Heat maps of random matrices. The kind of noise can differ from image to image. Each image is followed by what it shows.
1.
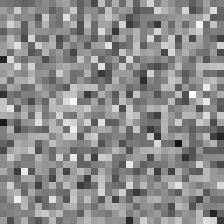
independent entries
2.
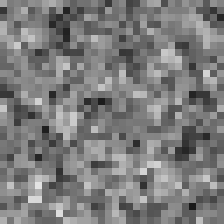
blotchy
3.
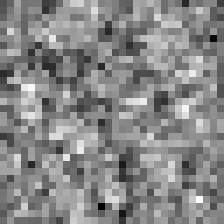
blotchy
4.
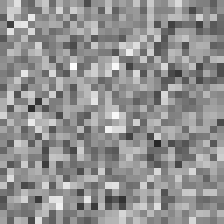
low rank plus noise
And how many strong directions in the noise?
five to eight
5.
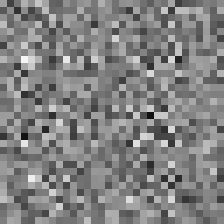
low rank plus noise
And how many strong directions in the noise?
two
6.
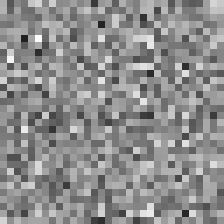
low rank plus noise
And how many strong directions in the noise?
one
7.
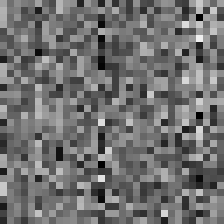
columns of uneven size
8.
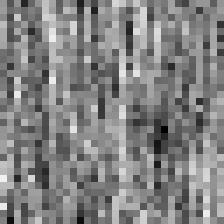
streaked along the columns
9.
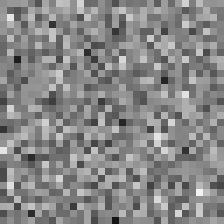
independent entries
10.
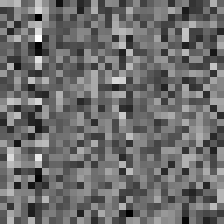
columns of uneven size
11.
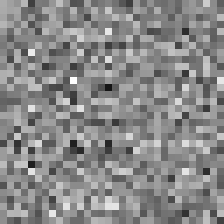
low rank plus noise
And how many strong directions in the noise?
three or four
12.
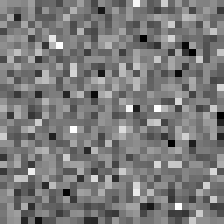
heavy tails
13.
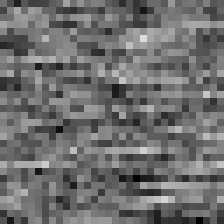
streaked along the rows
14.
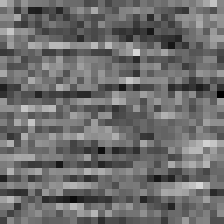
streaked along the rows
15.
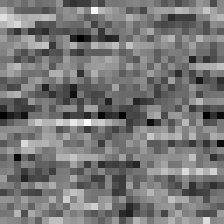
streaked along the rows
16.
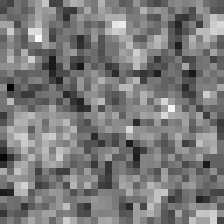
blotchy
